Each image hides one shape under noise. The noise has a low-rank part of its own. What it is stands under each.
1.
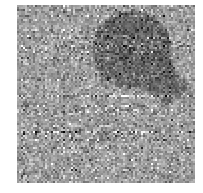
light bulb
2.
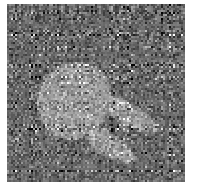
rabbit's head
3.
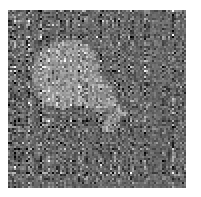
pear
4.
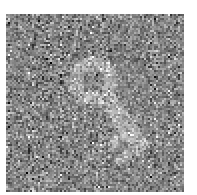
key
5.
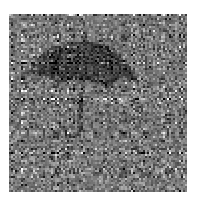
umbrella
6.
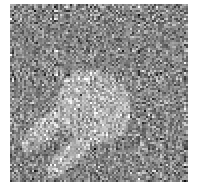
rabbit's head
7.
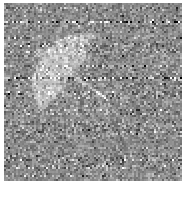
umbrella
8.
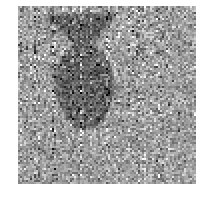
fish
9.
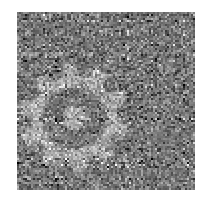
gear
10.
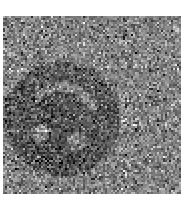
smiling face
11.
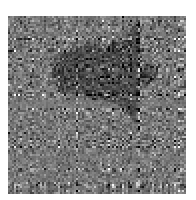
bell
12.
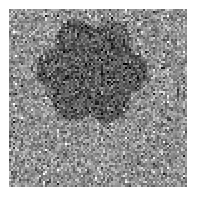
flower
